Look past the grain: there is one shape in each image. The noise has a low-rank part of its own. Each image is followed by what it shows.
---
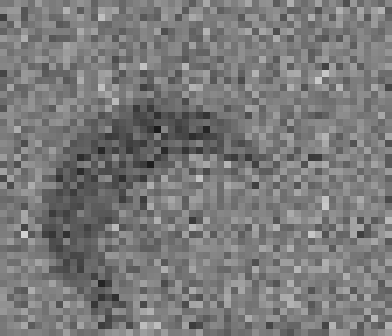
crescent
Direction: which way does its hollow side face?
down and right
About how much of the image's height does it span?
two thirds
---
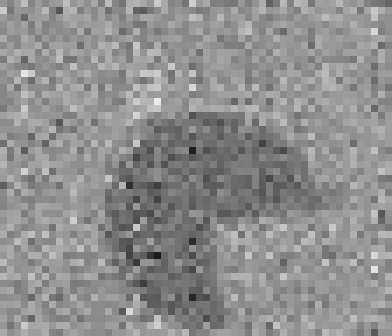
disc with a wedge cut out
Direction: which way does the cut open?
down and right
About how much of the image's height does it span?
two thirds
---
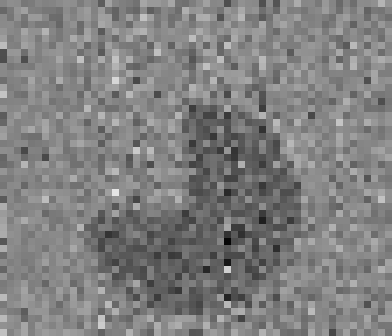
disc with a wedge cut out
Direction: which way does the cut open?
up and left
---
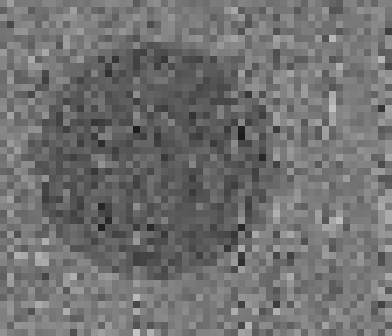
disc
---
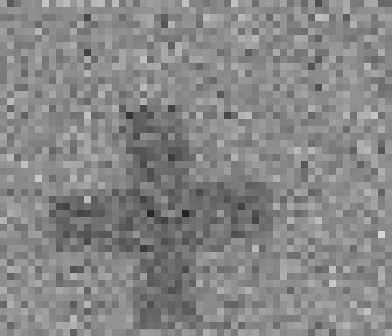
cross
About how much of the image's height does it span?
two thirds
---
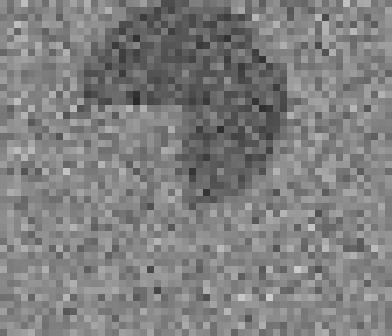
disc with a wedge cut out
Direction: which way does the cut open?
down and left
